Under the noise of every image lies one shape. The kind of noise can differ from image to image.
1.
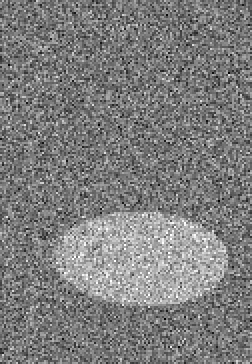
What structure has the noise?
low rank plus noise
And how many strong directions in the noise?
two
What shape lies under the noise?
ellipse
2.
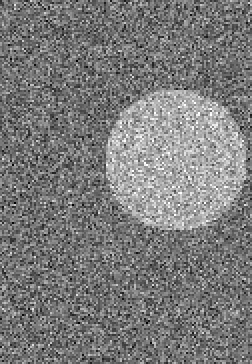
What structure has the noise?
low rank plus noise
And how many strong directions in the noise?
two
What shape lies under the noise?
disc
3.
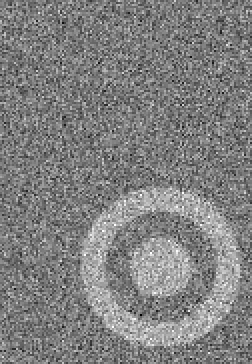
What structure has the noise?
low rank plus noise
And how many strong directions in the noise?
three or four
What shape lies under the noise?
bullseye
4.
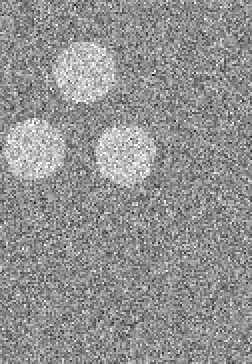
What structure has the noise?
independent entries
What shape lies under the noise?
three dots
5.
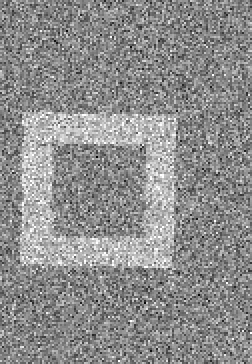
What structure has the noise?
independent entries
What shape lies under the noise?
square frame
